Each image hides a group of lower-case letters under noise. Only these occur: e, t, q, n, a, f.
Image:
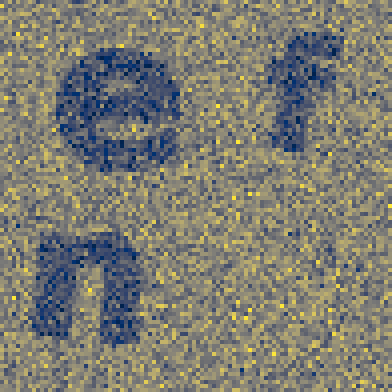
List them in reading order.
top left: e; top right: f; bottom left: n
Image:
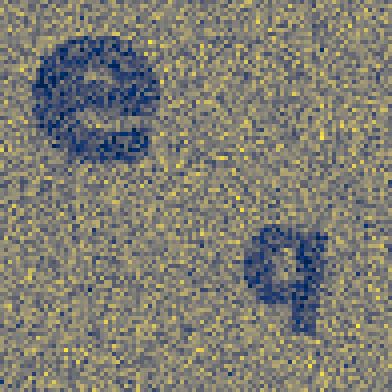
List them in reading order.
top left: e; bottom right: q
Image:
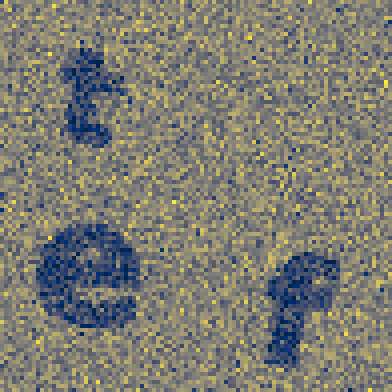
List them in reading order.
top left: t; bottom left: e; bottom right: f
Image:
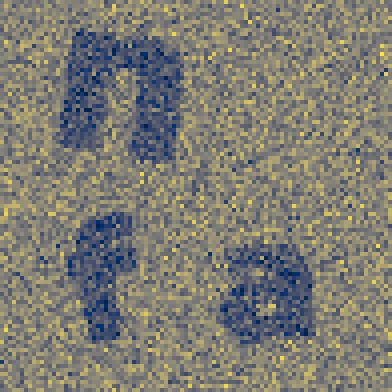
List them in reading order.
top left: n; bottom left: f; bottom right: a
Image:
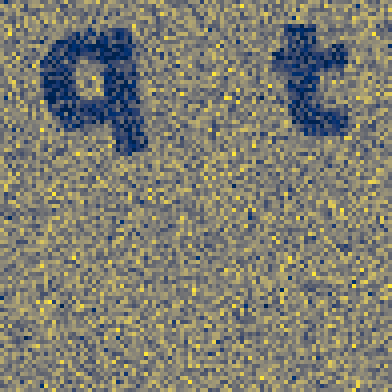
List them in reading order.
top left: q; top right: t
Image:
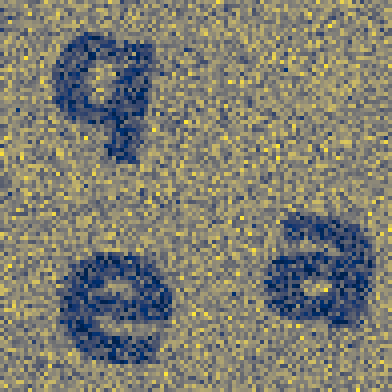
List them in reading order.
top left: q; bottom left: e; bottom right: a
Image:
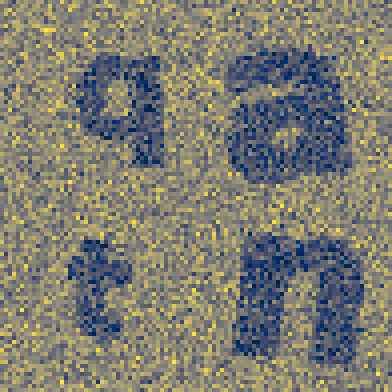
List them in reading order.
top left: q; top right: a; bottom left: t; bottom right: n
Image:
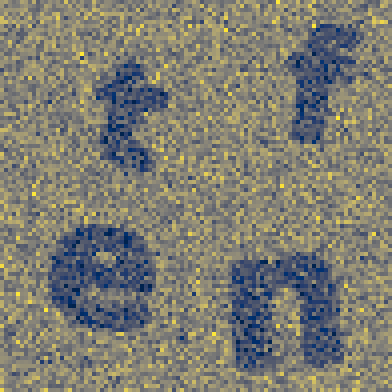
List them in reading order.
top left: t; top right: f; bottom left: e; bottom right: n
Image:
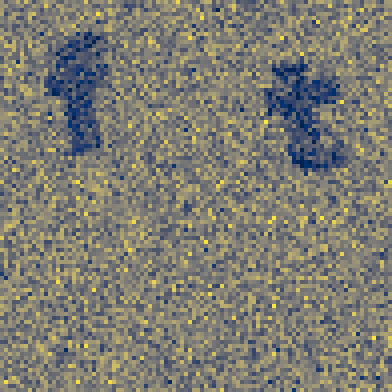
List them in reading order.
top left: f; top right: t
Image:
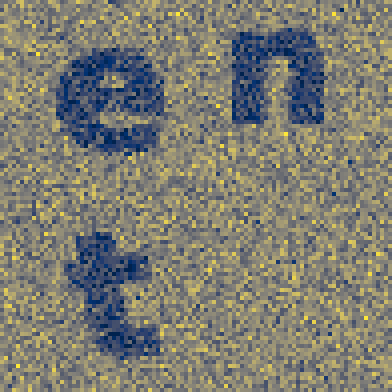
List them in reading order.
top left: e; top right: n; bottom left: t
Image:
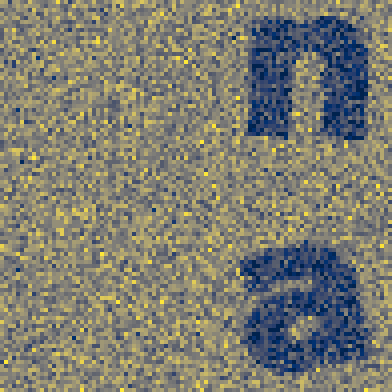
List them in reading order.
top right: n; bottom right: a
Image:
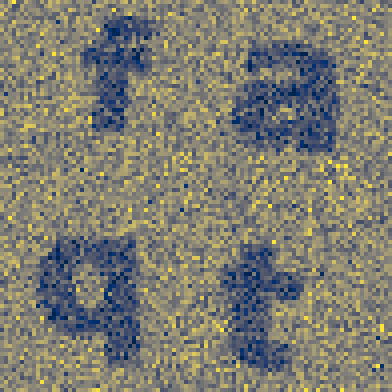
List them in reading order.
top left: f; top right: a; bottom left: q; bottom right: t
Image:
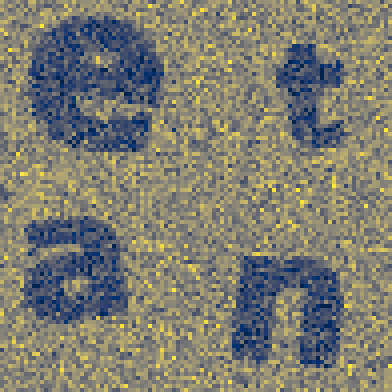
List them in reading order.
top left: e; top right: t; bottom left: a; bottom right: n
